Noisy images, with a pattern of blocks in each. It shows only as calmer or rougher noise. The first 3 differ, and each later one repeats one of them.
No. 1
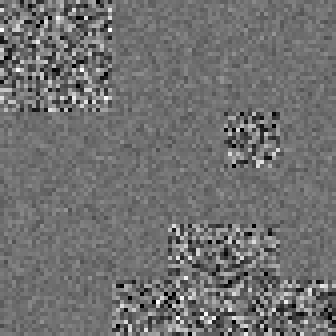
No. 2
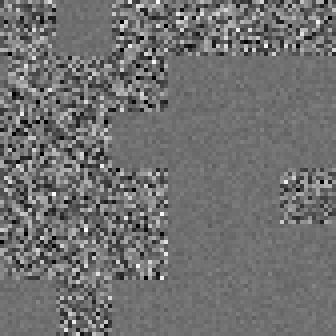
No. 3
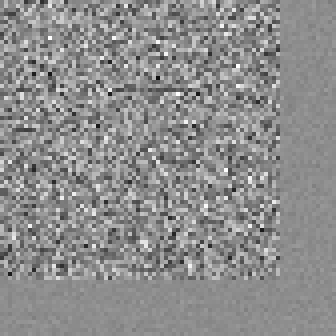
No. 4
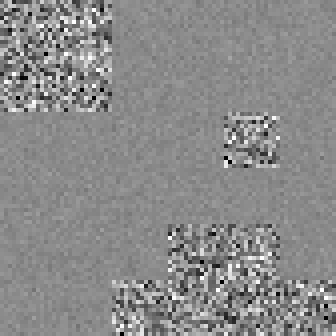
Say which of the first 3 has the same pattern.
1
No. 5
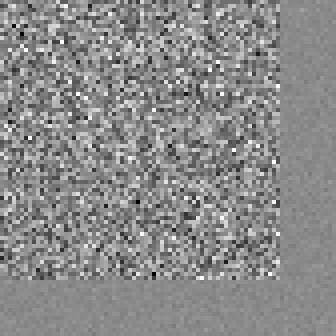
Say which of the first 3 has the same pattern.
3
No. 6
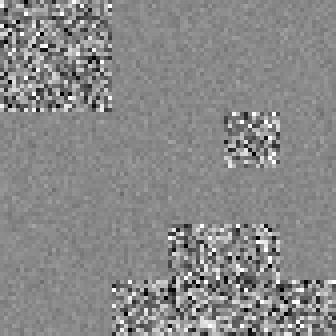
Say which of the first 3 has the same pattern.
1
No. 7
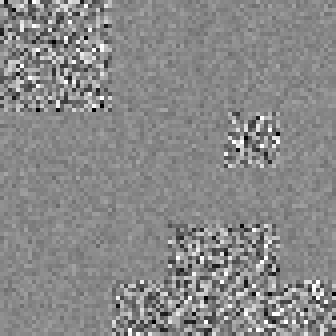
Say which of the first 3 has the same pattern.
1
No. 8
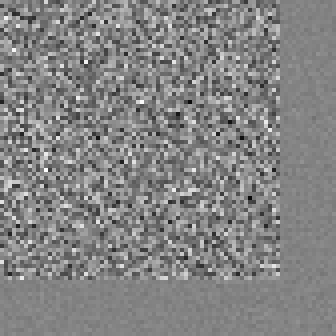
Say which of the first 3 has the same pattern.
3
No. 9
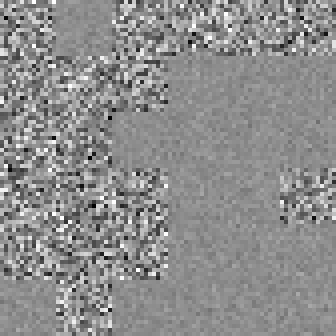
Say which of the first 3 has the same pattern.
2
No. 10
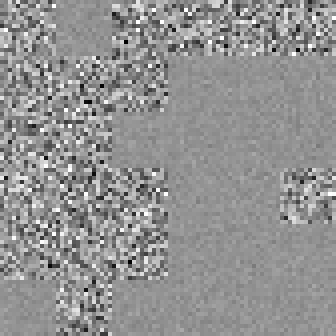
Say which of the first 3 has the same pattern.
2
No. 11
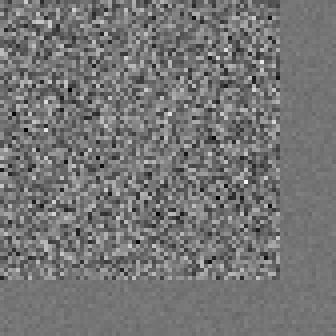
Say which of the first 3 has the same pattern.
3
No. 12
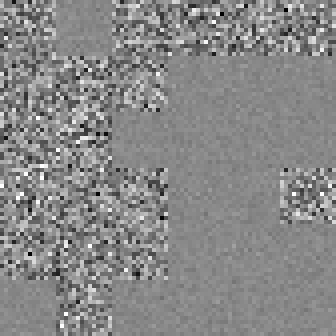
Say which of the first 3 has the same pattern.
2
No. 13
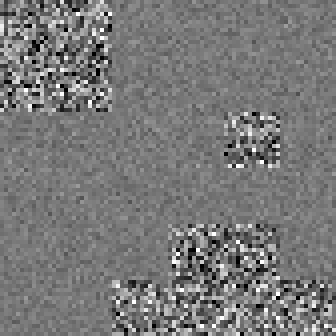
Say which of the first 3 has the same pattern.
1
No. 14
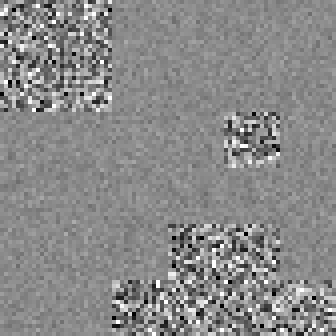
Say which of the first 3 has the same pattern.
1
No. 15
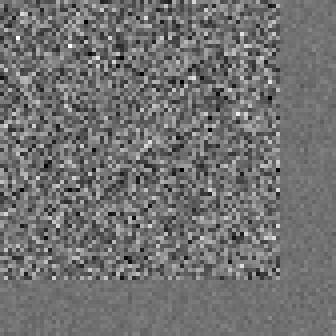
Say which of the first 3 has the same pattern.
3
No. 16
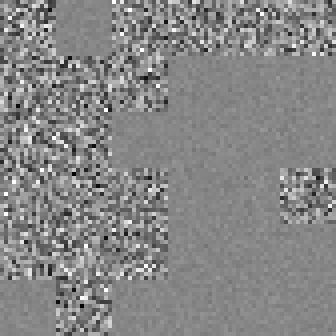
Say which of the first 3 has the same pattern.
2
